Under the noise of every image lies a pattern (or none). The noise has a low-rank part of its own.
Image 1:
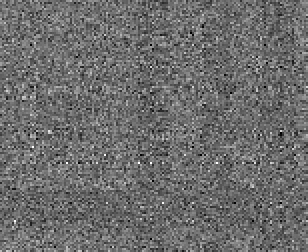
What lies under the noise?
bands of rows crossing bands of columns
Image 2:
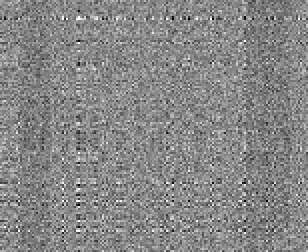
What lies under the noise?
bands of columns
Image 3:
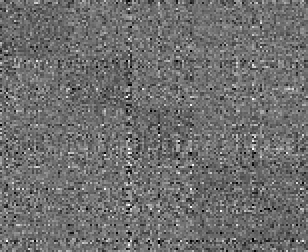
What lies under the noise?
blocks along the diagonal
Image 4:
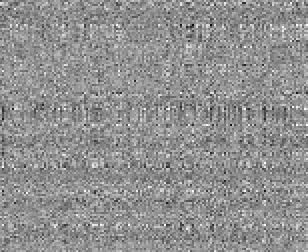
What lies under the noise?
bands of rows
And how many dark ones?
6
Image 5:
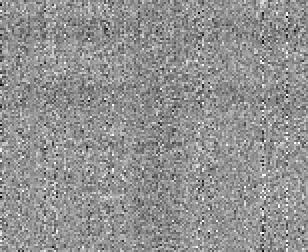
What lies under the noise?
bands of rows crossing bands of columns
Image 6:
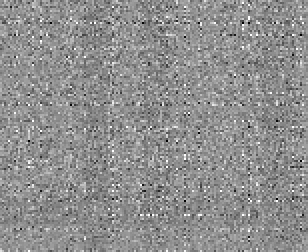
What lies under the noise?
bands of rows crossing bands of columns
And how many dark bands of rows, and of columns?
1 and 3
